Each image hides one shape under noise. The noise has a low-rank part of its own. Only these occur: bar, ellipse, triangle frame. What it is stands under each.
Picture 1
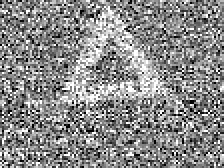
triangle frame
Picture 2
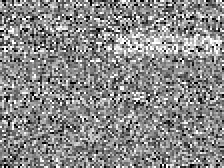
bar
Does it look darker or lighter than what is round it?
lighter
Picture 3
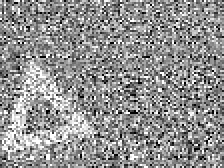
triangle frame
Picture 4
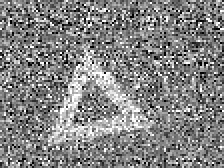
triangle frame
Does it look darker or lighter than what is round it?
lighter
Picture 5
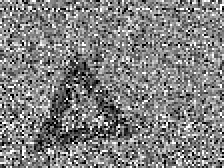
triangle frame
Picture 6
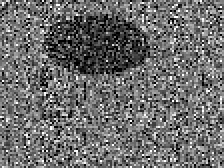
ellipse
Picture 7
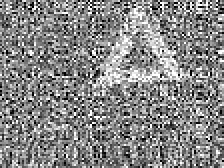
triangle frame
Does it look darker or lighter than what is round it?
lighter
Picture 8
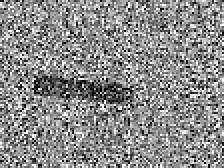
bar
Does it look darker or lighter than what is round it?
darker
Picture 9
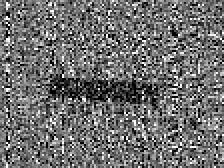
bar
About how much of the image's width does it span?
half
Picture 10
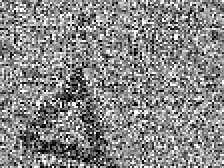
triangle frame
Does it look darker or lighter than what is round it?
darker
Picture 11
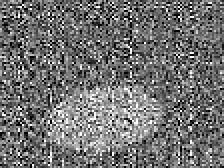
ellipse
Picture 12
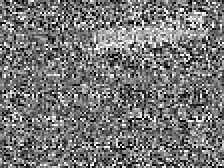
bar
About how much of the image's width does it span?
half
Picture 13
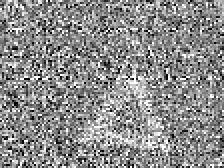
triangle frame
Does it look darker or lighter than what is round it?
lighter
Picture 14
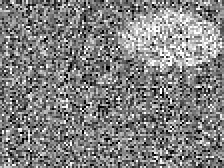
ellipse
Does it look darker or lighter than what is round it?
lighter
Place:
top right
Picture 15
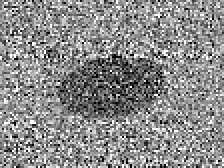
ellipse
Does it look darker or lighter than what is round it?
darker
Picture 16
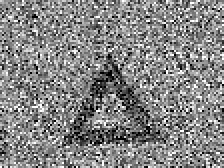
triangle frame
